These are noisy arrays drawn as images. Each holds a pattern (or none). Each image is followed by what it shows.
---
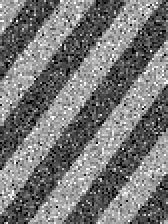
diagonal stripes
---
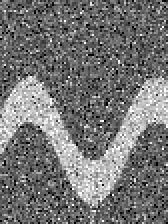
a wavy band
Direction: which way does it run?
left to right
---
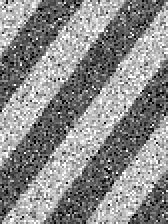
diagonal stripes
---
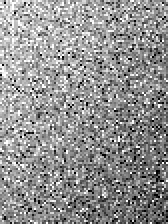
a smooth slope
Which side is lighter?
top left
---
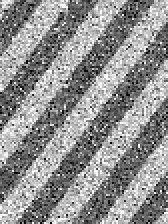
diagonal stripes
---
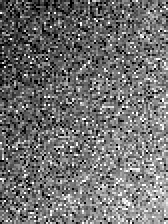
a smooth slope
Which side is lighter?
bottom right
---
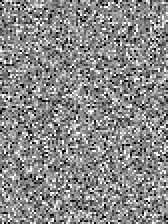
only noise
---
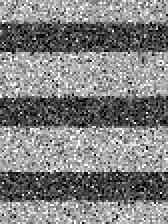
horizontal stripes
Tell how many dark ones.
3
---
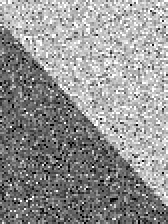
a sharp edge
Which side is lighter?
top right
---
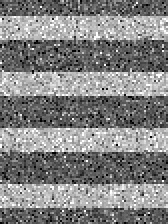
horizontal stripes
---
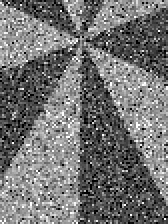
spokes from one point
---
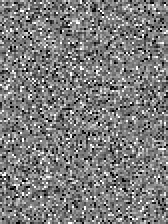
only noise
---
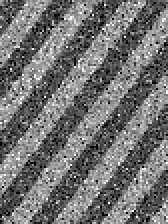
diagonal stripes
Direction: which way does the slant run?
bottom left to top right
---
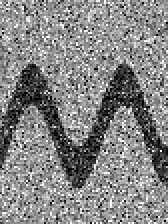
a wavy band
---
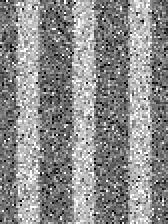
vertical stripes
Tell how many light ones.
3
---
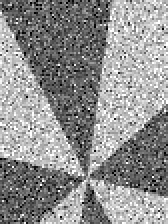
spokes from one point
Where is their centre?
bottom middle
